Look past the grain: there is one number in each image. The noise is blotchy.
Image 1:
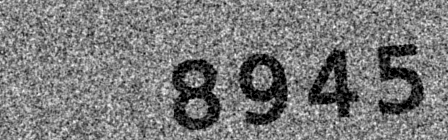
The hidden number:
8945
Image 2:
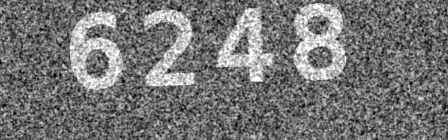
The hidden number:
6248
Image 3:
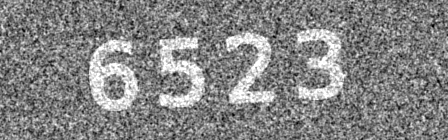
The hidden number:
6523
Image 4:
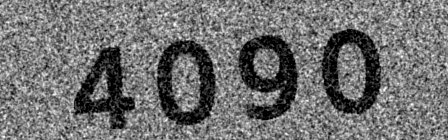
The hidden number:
4090
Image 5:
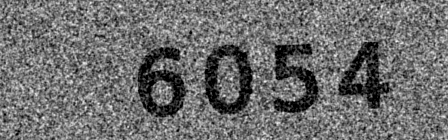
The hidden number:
6054
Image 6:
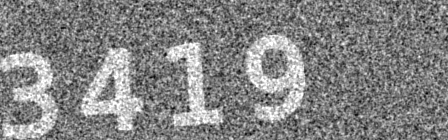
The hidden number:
3419
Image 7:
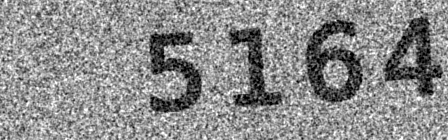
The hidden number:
5164
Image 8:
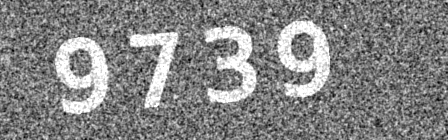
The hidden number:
9739
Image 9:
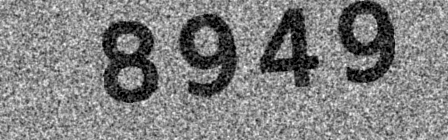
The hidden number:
8949
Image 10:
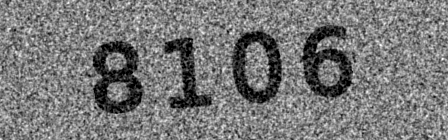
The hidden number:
8106
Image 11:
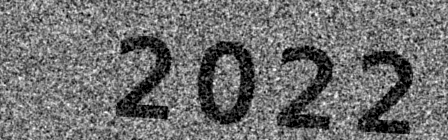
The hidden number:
2022
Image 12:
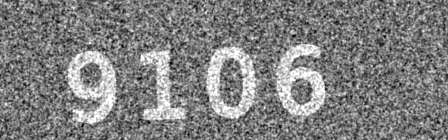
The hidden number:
9106
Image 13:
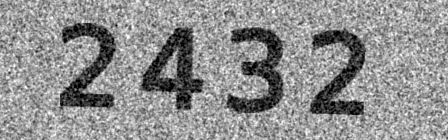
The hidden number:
2432
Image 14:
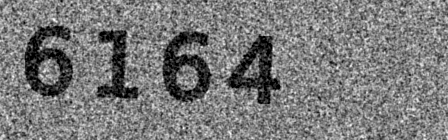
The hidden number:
6164
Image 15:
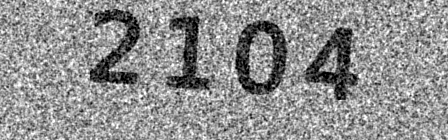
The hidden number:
2104
